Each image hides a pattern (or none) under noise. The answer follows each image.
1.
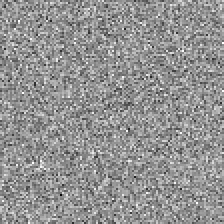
only noise
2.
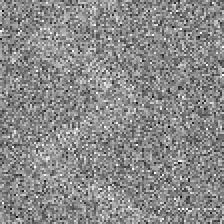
a wavy band
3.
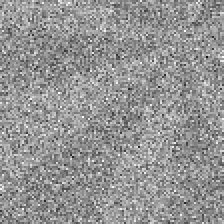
spokes from one point
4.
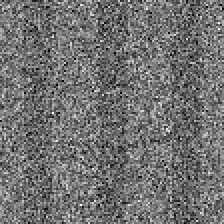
vertical stripes
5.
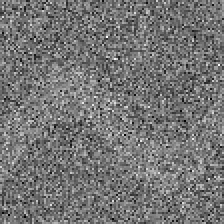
a wavy band
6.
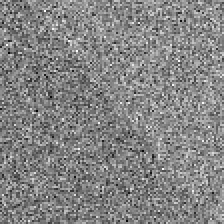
a sharp edge
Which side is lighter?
top right
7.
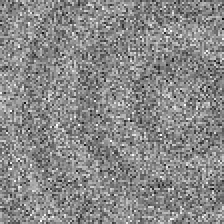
rings round one point
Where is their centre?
middle right
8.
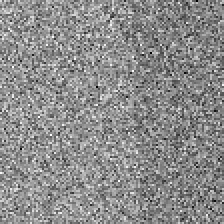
a sharp edge
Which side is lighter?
left
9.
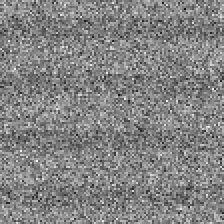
horizontal stripes
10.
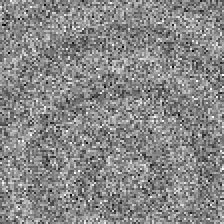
rings round one point
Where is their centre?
bottom middle
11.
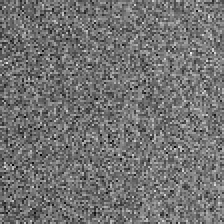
a smooth slope
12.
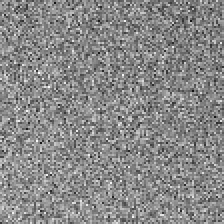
a smooth slope
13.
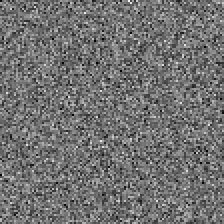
only noise
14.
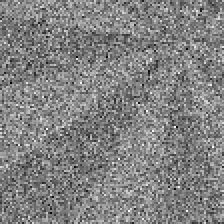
spokes from one point
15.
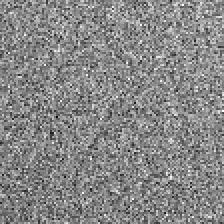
a smooth slope
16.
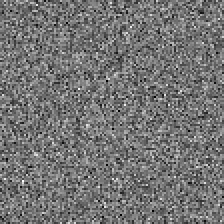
only noise
